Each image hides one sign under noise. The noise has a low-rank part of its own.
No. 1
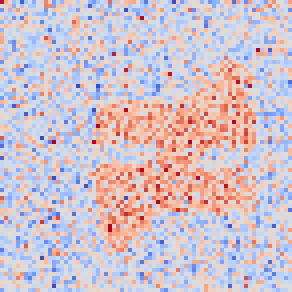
red not-equal sign
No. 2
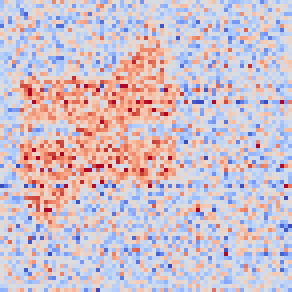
red not-equal sign
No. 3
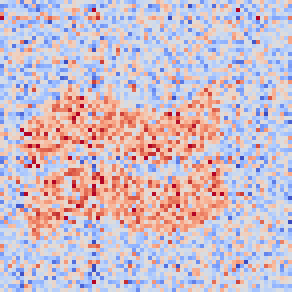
red approximately sign
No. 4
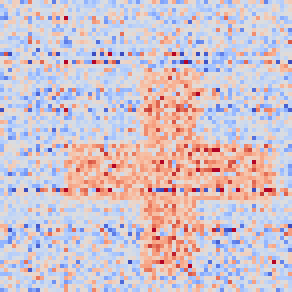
red plus sign
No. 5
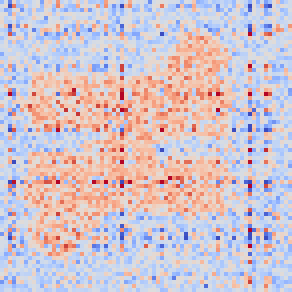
red not-equal sign
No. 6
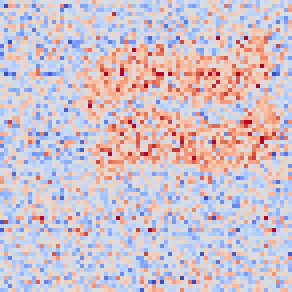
red approximately sign
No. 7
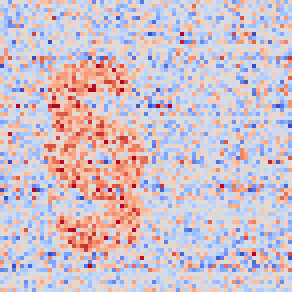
red section sign
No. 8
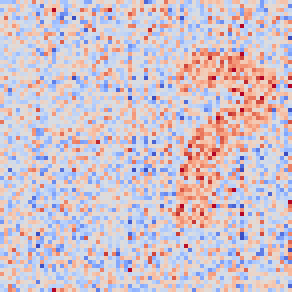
red question mark
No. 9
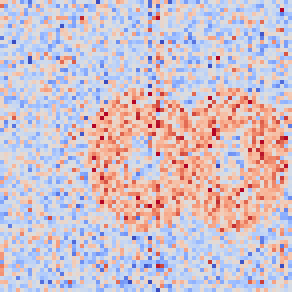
red infinity sign
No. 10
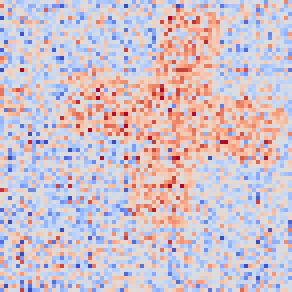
red plus sign
